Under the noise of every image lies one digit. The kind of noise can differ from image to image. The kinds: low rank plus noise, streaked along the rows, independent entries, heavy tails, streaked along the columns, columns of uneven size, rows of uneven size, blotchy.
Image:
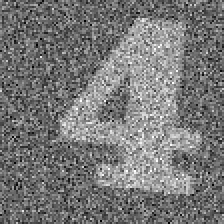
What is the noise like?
independent entries
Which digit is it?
4
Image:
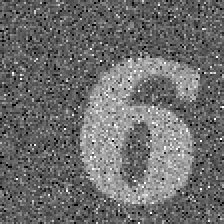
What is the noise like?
heavy tails
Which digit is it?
6
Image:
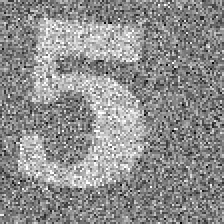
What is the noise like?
independent entries
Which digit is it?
5
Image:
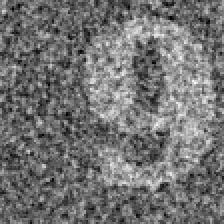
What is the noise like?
blotchy
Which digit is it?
9
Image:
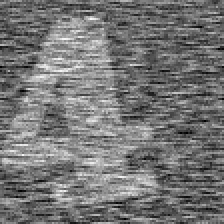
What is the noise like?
streaked along the rows
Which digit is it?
4
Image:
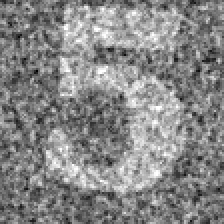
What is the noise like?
blotchy
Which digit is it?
5
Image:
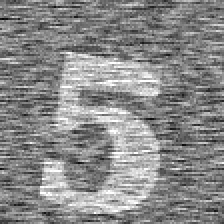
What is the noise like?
streaked along the rows
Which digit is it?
5
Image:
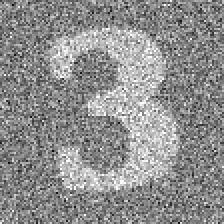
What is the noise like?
independent entries
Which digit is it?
3
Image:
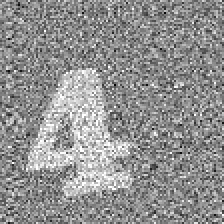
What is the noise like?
low rank plus noise
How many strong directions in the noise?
three or four
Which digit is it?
4
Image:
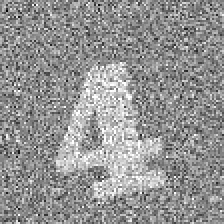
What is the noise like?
low rank plus noise
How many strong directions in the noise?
five to eight
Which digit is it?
4
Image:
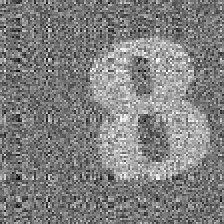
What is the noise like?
low rank plus noise
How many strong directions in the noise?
one
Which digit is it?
8
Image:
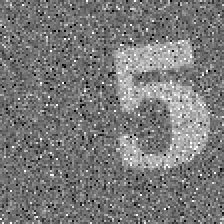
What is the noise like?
heavy tails
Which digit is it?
5
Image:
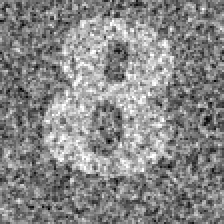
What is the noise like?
blotchy
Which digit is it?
8
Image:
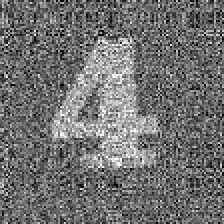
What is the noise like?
low rank plus noise
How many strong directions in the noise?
three or four
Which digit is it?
4
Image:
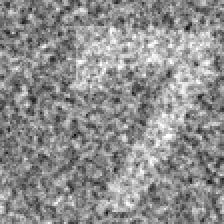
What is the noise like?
blotchy
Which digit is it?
7
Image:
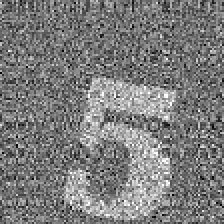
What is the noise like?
low rank plus noise
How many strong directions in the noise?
one
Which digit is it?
5
